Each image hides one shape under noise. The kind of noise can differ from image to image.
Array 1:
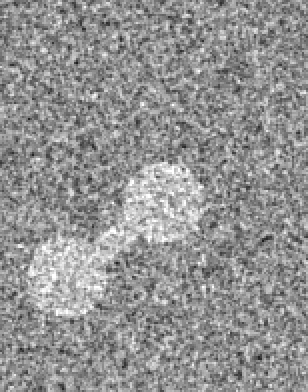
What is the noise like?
blotchy
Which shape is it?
dumbbell
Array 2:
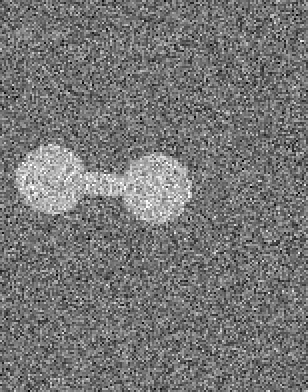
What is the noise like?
independent entries
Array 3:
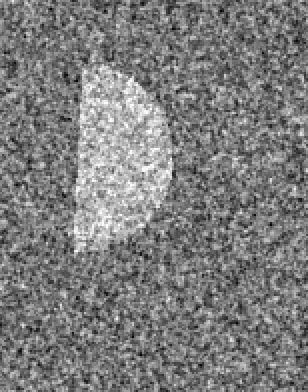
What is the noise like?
blotchy
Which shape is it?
half disc
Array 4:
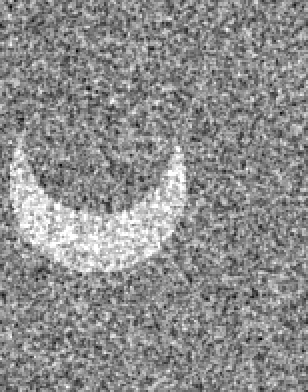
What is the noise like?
blotchy
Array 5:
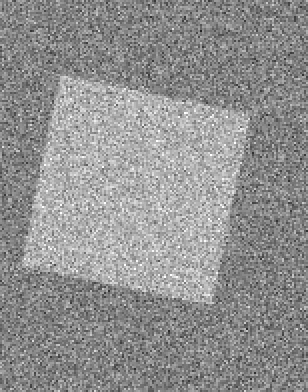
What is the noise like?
independent entries
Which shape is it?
square
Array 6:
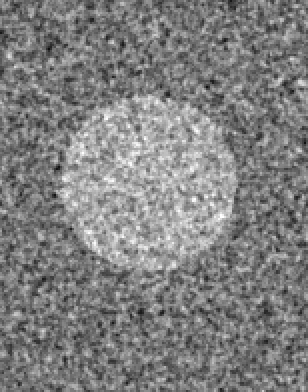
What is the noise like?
blotchy
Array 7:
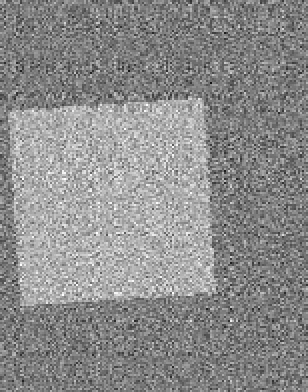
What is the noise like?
low rank plus noise
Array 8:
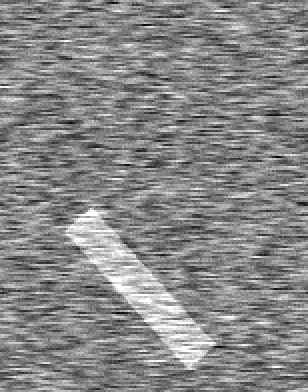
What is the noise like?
streaked along the rows
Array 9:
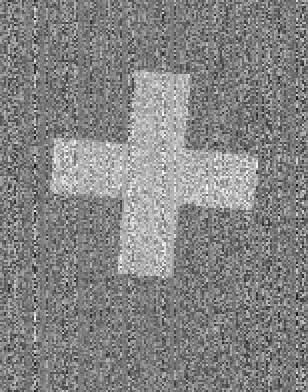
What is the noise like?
columns of uneven size
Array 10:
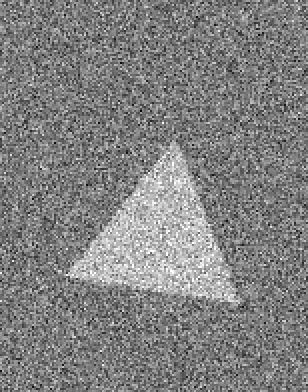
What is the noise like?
independent entries
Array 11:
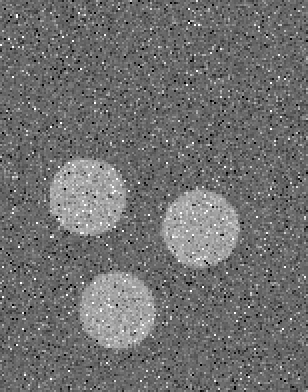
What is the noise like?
heavy tails
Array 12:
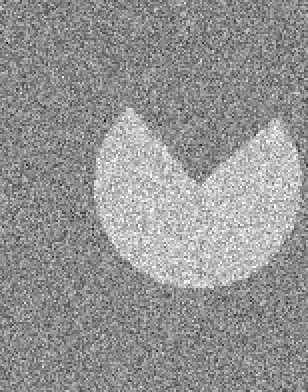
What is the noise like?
independent entries
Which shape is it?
disc with a wedge cut out
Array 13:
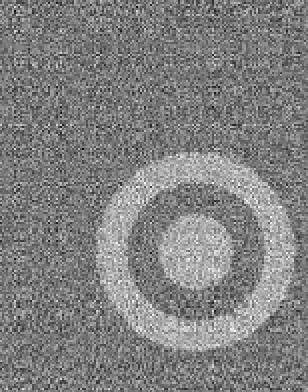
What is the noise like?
low rank plus noise
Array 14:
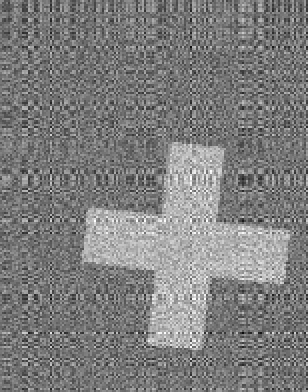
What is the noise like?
low rank plus noise
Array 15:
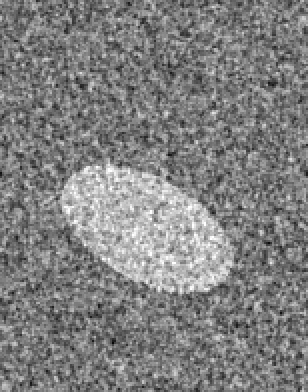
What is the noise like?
blotchy
